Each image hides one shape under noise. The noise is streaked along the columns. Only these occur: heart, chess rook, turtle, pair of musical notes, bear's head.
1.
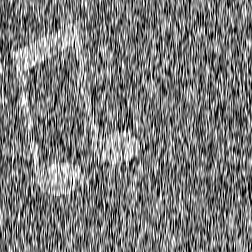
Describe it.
light pair of musical notes
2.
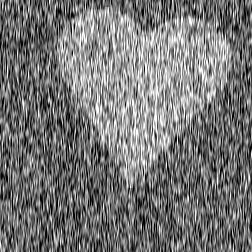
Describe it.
light heart
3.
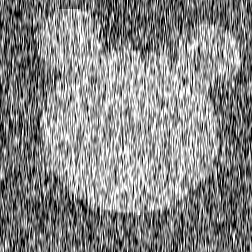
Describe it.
light bear's head
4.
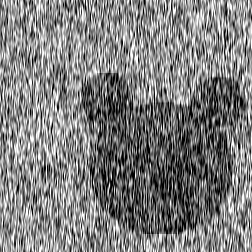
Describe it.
dark bear's head
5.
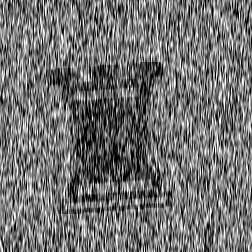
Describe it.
dark chess rook
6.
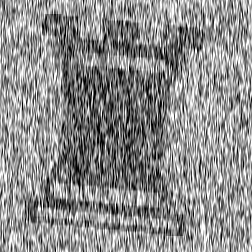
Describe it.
dark chess rook
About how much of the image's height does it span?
nearly all
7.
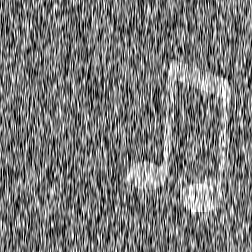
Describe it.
light pair of musical notes
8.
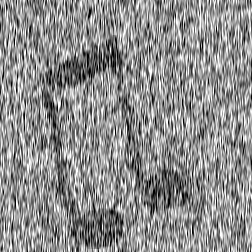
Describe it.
dark pair of musical notes
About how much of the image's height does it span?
nearly all
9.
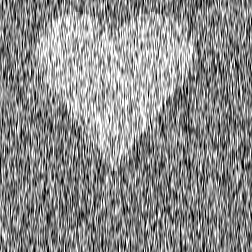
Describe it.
light heart
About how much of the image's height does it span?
two thirds
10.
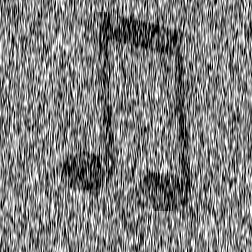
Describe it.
dark pair of musical notes
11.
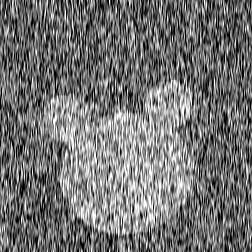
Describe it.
light bear's head
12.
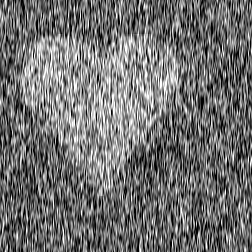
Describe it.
light heart
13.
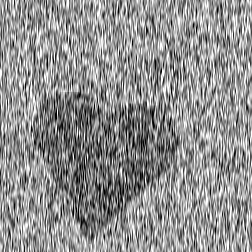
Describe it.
dark heart
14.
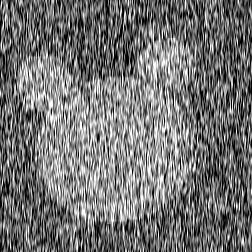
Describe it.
light bear's head
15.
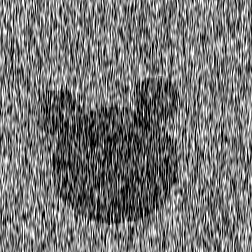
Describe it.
dark bear's head
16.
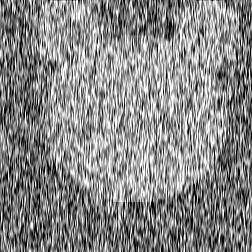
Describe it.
light bear's head
